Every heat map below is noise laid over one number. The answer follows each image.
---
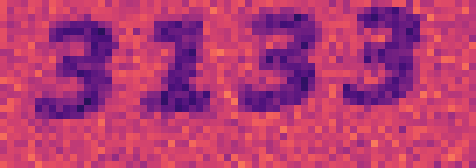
3133
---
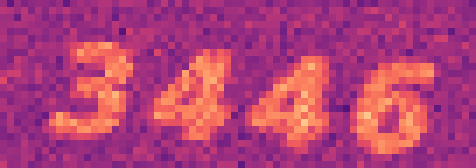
3446
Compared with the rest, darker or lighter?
lighter
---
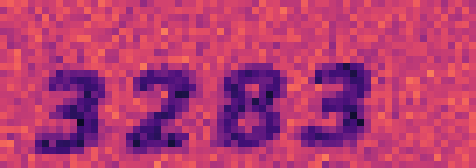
3283
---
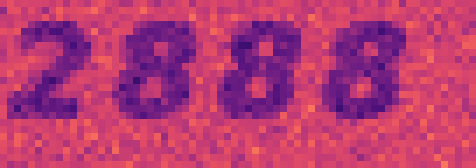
2888
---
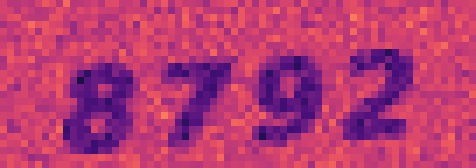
8792
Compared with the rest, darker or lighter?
darker
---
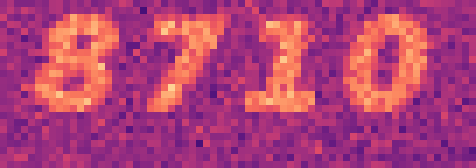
8710
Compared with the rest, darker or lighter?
lighter
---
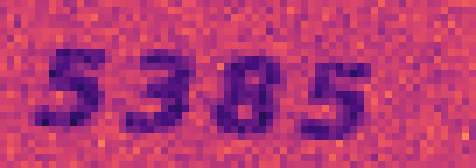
5385
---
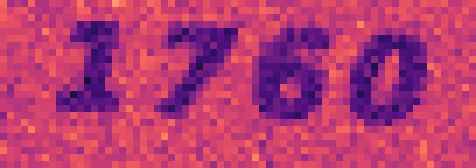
1760
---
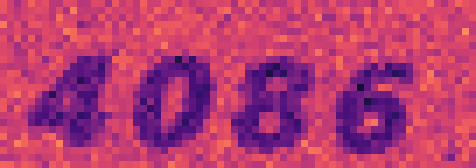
4086
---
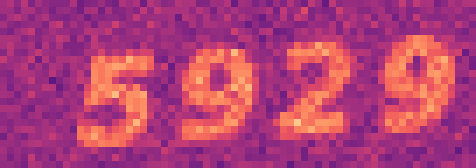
5929
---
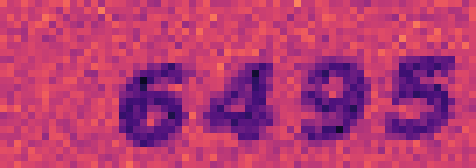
6495
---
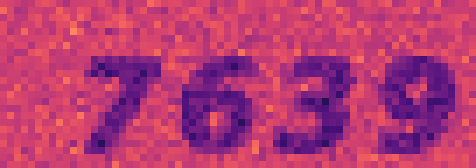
7639
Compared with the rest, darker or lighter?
darker
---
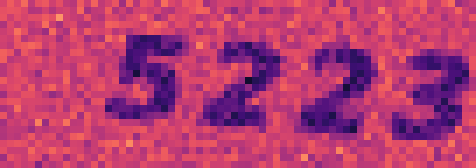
5223
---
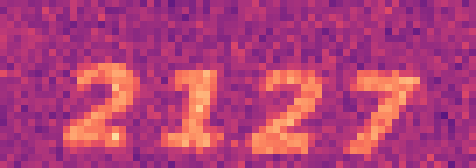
2127
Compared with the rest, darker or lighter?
lighter
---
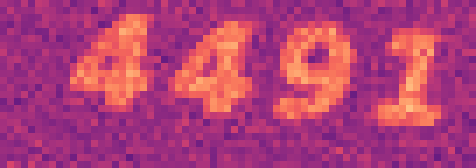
4491
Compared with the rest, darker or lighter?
lighter
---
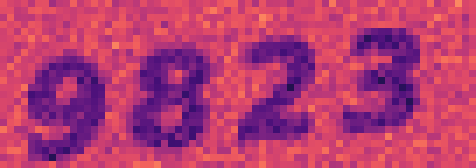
9823
